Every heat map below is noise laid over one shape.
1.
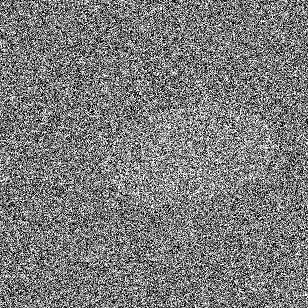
ellipse
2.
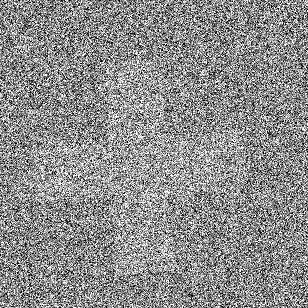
cross
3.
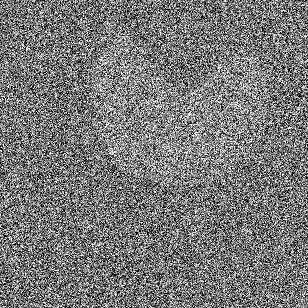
disc with a wedge cut out
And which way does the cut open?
up
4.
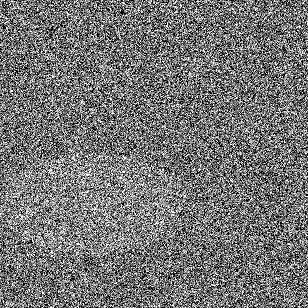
ellipse
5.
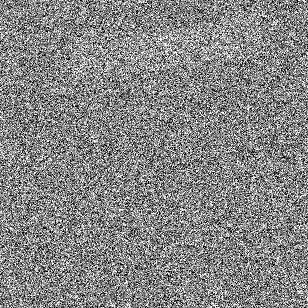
bar
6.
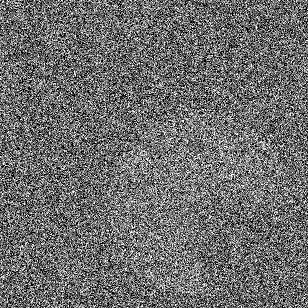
disc with a wedge cut out
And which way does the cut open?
down and right
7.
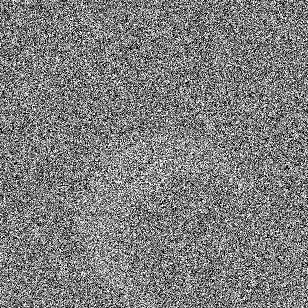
crescent
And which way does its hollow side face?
down and right
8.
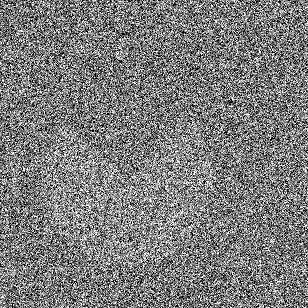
disc with a wedge cut out
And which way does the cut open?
up
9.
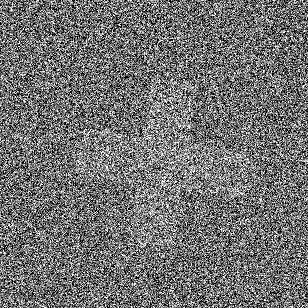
cross
